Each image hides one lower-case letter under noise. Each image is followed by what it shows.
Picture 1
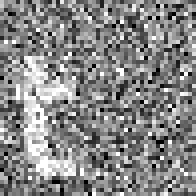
light t
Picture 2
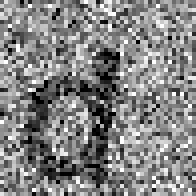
dark d
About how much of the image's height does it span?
two thirds
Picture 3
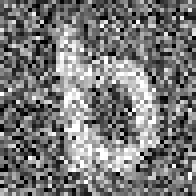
light b
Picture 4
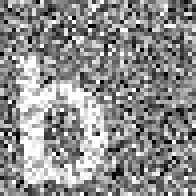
light b
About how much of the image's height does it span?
two thirds
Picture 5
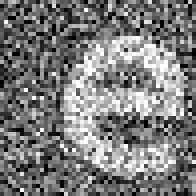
light e
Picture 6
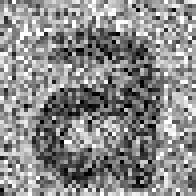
dark a
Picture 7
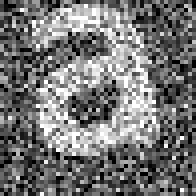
light a
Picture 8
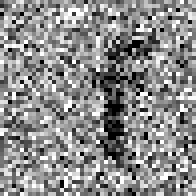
dark f
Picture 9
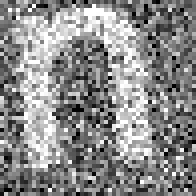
light n
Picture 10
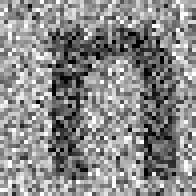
dark n
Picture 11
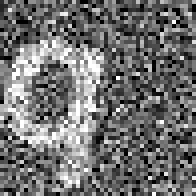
light q
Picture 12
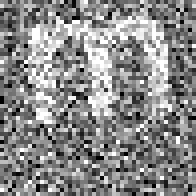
light m
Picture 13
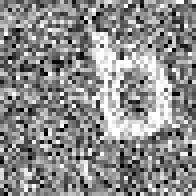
light b
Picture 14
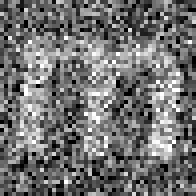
light m
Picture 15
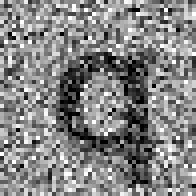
dark q
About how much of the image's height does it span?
two thirds
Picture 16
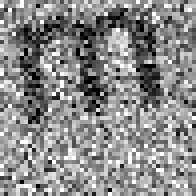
dark m
